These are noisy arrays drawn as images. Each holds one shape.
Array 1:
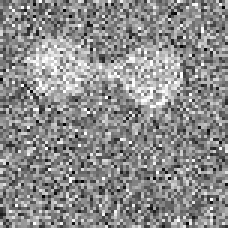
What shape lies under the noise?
dumbbell
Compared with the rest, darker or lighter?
lighter
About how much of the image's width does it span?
two thirds
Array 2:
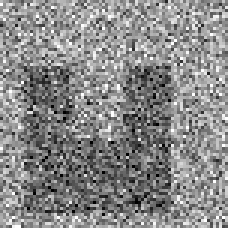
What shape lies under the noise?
square with a notch
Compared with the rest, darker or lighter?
darker
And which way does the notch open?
up
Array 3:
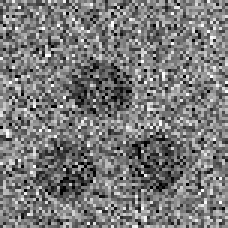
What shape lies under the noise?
three dots
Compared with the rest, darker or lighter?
darker
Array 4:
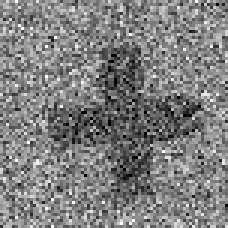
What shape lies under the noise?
cross
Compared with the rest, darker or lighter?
darker
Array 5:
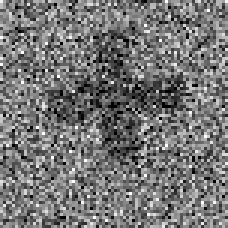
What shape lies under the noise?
cross
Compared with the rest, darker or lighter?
darker
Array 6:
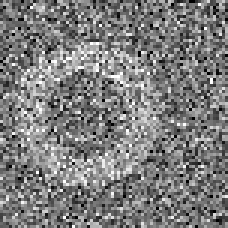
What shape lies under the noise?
ring
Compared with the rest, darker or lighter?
lighter
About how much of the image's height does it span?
two thirds
